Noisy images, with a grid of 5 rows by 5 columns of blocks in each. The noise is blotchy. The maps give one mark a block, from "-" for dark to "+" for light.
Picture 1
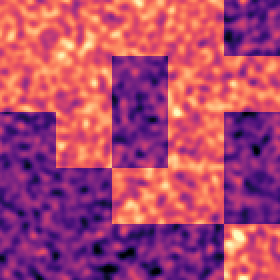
+ + + + -
+ + - + +
- + - + -
- - + + -
- - - - +
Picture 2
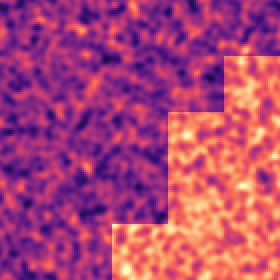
- - - - -
- - - - +
- - - + +
- - - + +
- - + + +
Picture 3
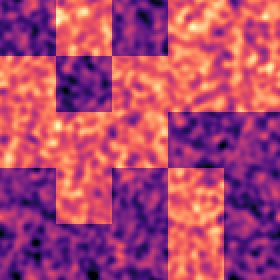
- + - + +
+ - + + +
+ + + - -
- + - + -
- - - + -
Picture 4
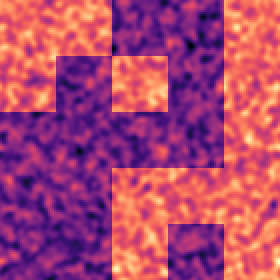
+ + - - +
+ - + - +
- - - - +
- - + + +
- - + - +
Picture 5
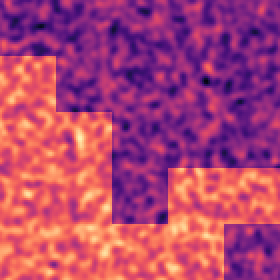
- - - - -
+ - - - -
+ + - - -
+ + - + +
+ + + + -
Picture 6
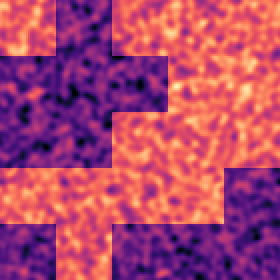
+ - + + +
- - - + +
- - + + +
+ + + + -
- + - - -
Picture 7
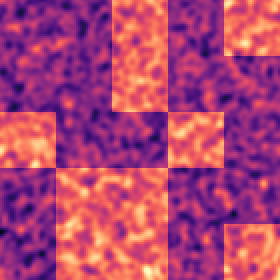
- - + - +
- - + - -
+ - - + -
- + + - -
- + + - +
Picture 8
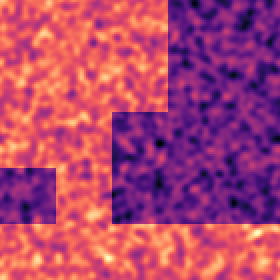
+ + + - -
+ + + - -
+ + - - -
- + - - -
+ + + + +
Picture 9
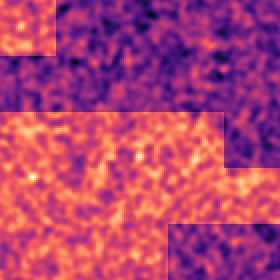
+ - - - -
- - - - -
+ + + + -
+ + + + +
+ + + - -
